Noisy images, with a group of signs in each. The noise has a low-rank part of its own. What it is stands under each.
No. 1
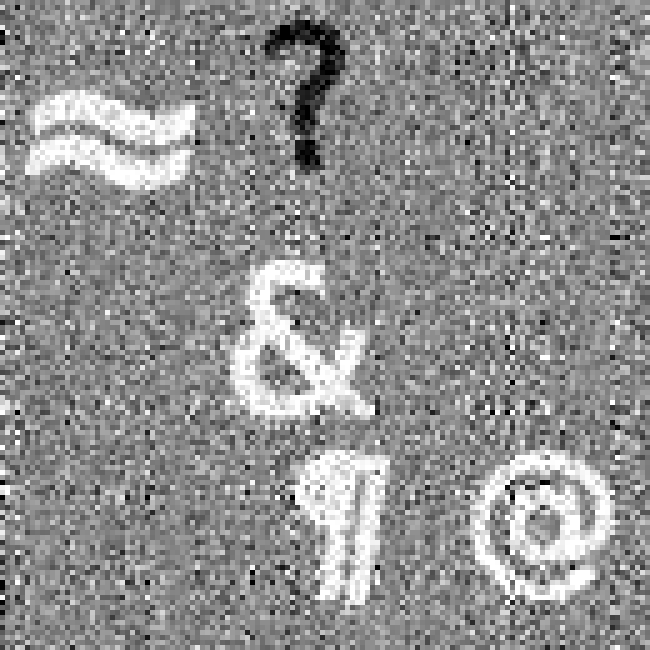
top left: light approximately sign; top middle: dark question mark; centre: light ampersand; bottom middle: light pilcrow; bottom right: light at sign
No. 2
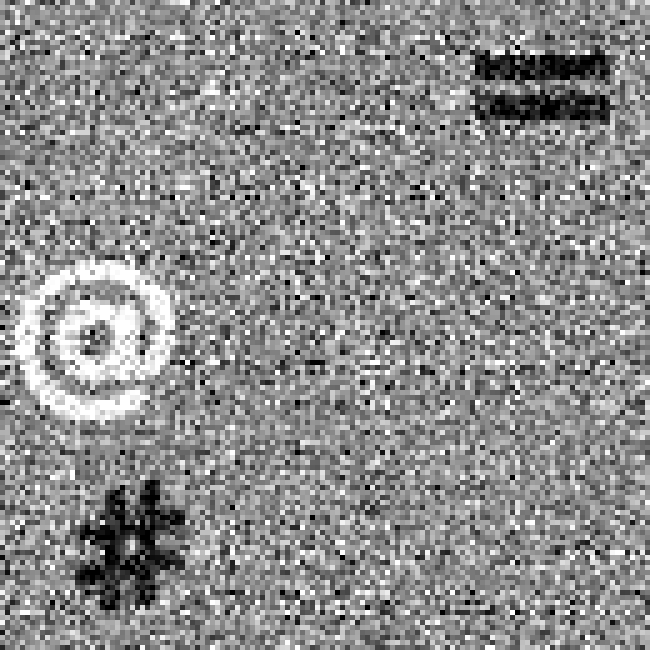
top right: dark equals sign; middle left: light at sign; bottom left: dark hash sign
